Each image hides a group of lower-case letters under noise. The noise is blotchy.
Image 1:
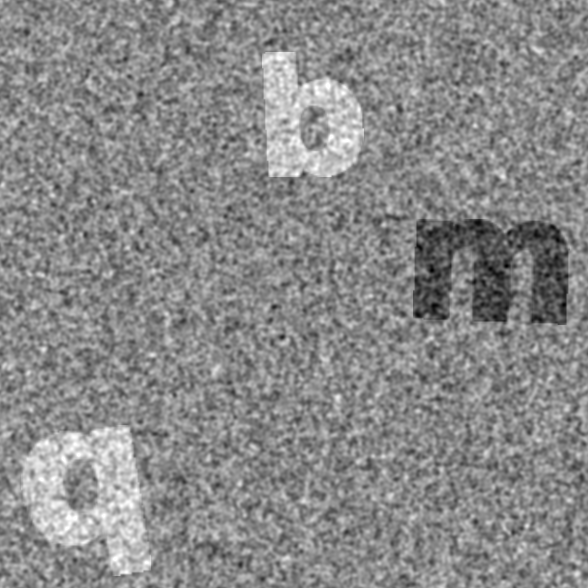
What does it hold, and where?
top middle: light b; middle right: dark m; bottom left: light q
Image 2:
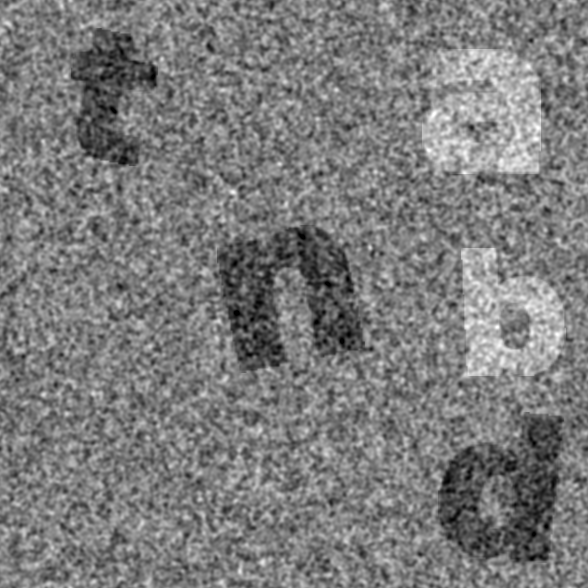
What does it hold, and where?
top left: dark t; top right: light a; centre: dark n; middle right: light b; bottom right: dark d
